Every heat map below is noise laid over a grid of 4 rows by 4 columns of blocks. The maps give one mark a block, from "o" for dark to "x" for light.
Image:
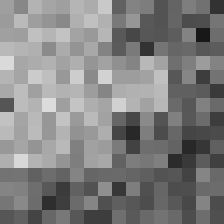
x x o o
x x x o
x x o o
o o o o
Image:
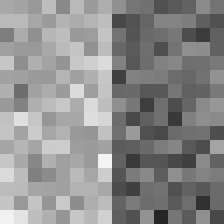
x x o o
x x o o
x x o o
x x o o
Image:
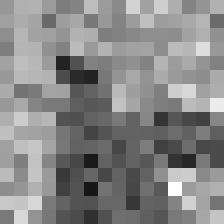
x x x x
x o x x
x o o o
x o o x
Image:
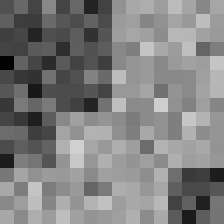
o o x x
o o x x
o x x x
x x x o
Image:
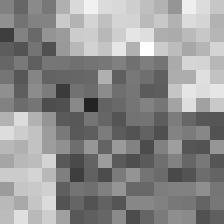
o x x x
o o o x
x o o o
x o o o
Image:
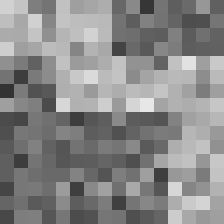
x x o o
o x x x
o o o x
o o o x
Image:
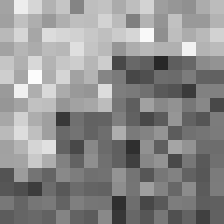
x x x x
x x o o
x o o o
o o o o
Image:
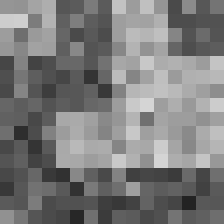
x o x o
o o x x
o x x x
o o o o
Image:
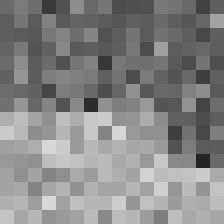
o o o o
o o o o
x x x o
x x x x
